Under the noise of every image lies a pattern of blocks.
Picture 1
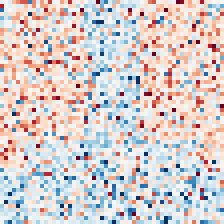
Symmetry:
left and right mirror each other
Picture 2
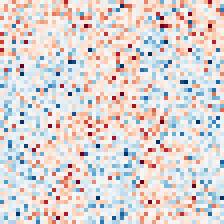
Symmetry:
left and right mirror each other
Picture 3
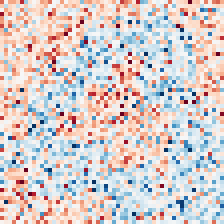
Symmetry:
mirrored about the diagonal from the top left
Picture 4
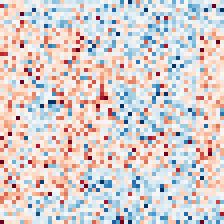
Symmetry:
top and bottom mirror each other
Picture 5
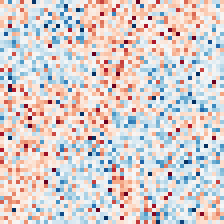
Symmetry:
mirrored about the diagonal from the top left
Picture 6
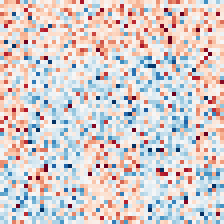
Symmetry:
left and right mirror each other
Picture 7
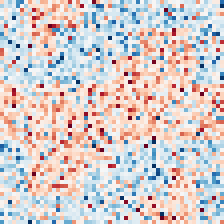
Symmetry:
the same after a half turn
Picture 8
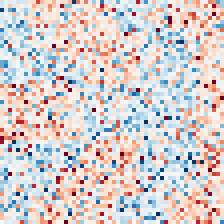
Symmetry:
top and bottom mirror each other
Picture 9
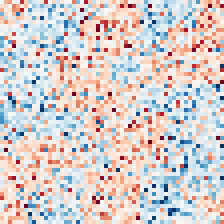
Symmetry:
the same after a half turn
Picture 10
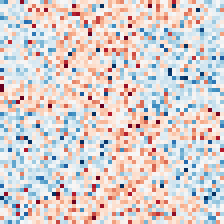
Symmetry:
the same after a half turn
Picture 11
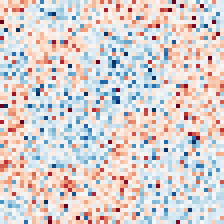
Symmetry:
mirrored about the diagonal from the top left
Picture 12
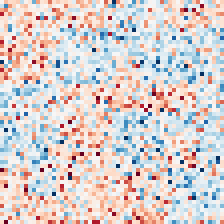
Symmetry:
no symmetry
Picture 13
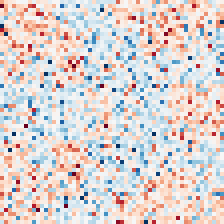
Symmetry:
top and bottom mirror each other
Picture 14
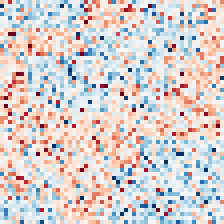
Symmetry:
no symmetry
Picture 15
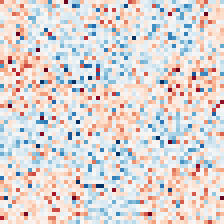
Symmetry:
left and right mirror each other
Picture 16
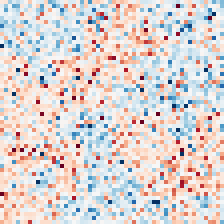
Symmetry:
no symmetry
